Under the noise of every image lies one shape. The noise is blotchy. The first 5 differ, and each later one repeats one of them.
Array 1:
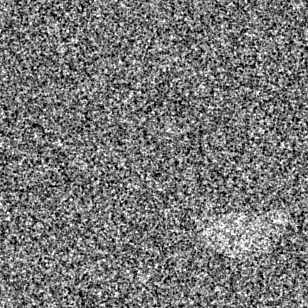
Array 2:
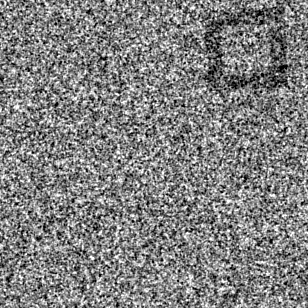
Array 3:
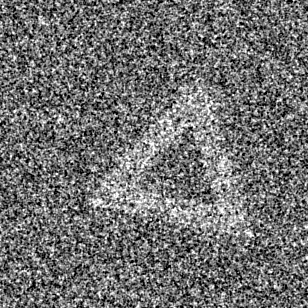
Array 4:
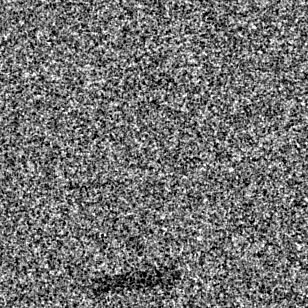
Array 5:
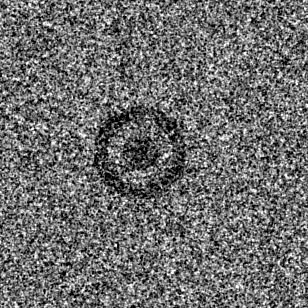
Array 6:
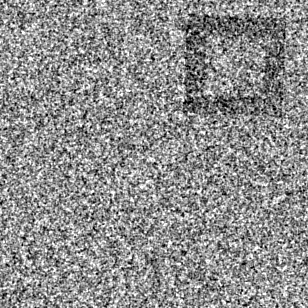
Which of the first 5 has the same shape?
2
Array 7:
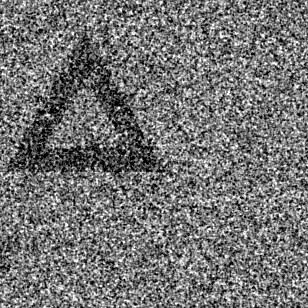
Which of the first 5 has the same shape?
3
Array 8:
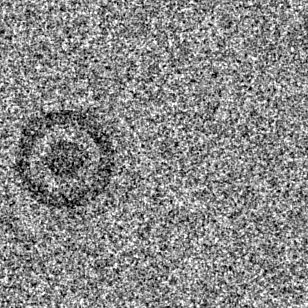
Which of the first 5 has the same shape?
5
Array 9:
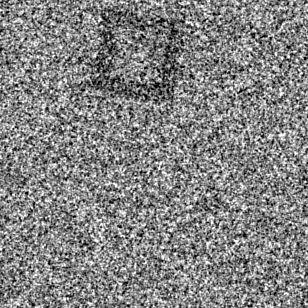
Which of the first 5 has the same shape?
2
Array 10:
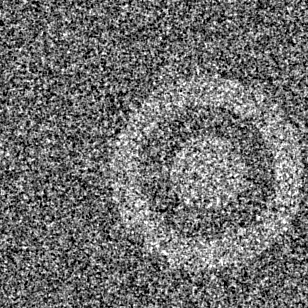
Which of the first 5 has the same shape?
5
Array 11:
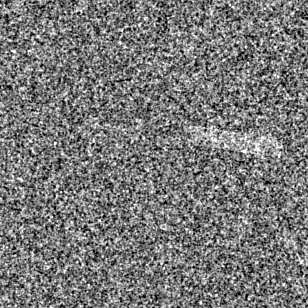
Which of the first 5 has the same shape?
4
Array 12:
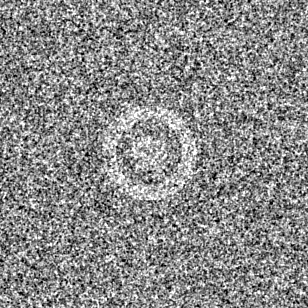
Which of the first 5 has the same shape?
5
